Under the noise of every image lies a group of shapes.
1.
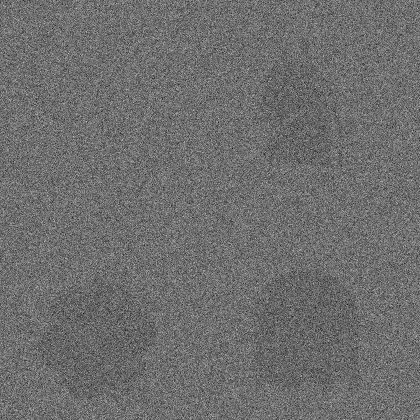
top right: chess knight; bottom left: flower; bottom right: ghost
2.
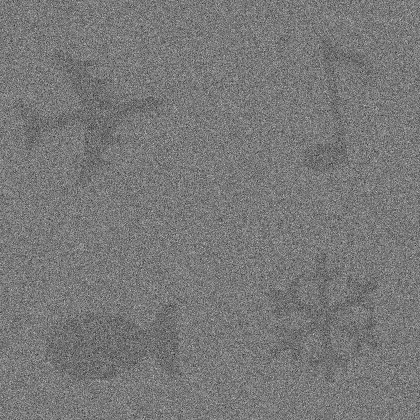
top left: airplane; top right: musical note; bottom left: fish; bottom right: snowflake
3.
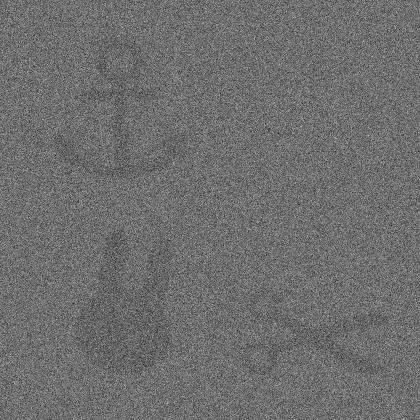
top left: anchor; bottom left: rabbit's head; bottom right: pair of scissors
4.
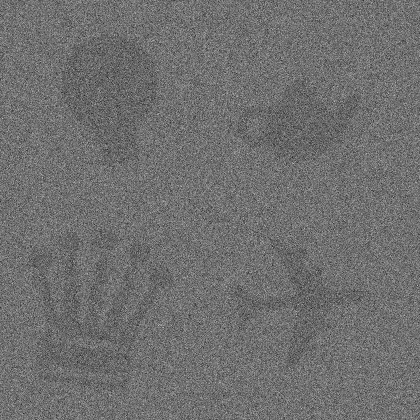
top left: light bulb; top right: teapot; bottom left: chess queen; bottom right: airplane
